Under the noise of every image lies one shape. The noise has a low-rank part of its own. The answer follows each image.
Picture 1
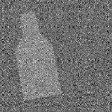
bottle
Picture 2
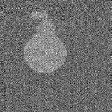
pear
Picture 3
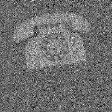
telephone
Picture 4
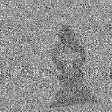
chess bishop
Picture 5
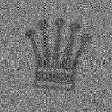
chess queen
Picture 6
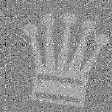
chess queen
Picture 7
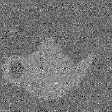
teapot
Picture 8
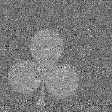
club
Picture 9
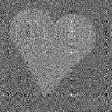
heart
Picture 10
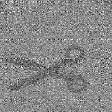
pair of scissors
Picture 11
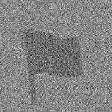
flag
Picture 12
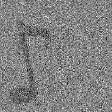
musical note
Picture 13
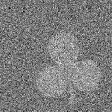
club
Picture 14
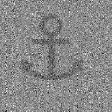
anchor
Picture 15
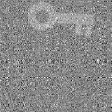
key
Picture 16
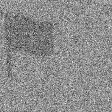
flag
